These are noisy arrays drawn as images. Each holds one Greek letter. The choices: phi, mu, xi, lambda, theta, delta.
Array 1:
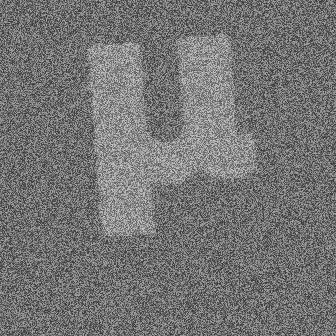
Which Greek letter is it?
mu
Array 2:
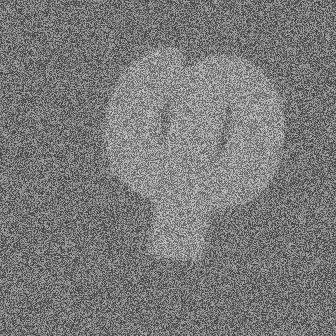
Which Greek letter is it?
phi
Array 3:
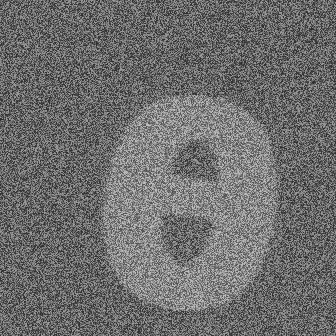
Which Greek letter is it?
theta
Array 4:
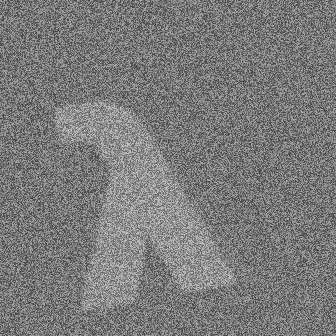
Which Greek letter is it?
lambda
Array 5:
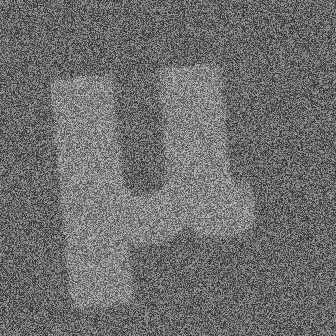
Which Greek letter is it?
mu
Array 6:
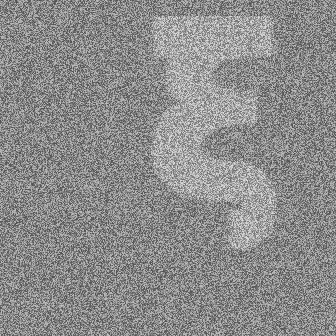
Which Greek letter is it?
xi
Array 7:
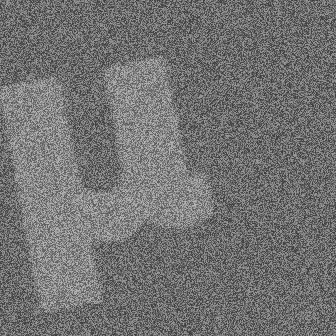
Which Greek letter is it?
mu
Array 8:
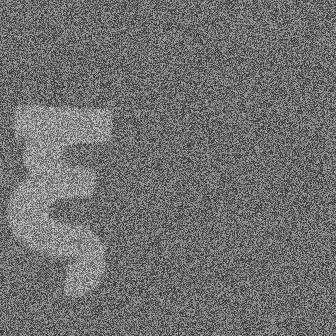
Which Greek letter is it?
xi
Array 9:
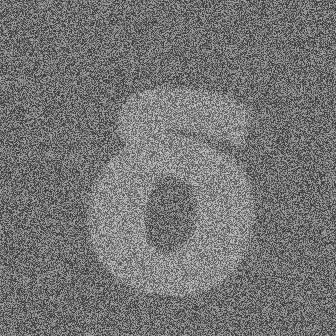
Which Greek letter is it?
delta
